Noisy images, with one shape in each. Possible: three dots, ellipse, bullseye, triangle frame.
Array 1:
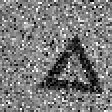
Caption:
dark triangle frame
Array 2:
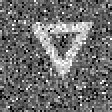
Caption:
light triangle frame
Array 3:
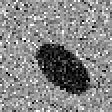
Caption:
dark ellipse
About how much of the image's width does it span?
half
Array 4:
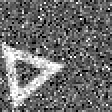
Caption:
light triangle frame
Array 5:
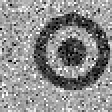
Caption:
dark bullseye
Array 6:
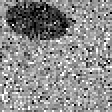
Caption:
dark ellipse
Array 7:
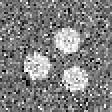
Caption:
light three dots
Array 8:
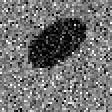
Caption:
dark ellipse
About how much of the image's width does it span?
half
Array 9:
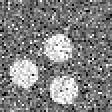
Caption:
light three dots
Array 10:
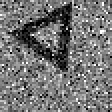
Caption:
dark triangle frame
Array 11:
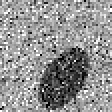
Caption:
dark ellipse
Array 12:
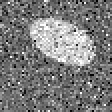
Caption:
light ellipse
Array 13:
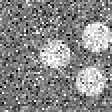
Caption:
light three dots
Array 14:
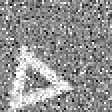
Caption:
light triangle frame
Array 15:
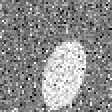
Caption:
light ellipse
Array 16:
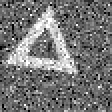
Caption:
light triangle frame
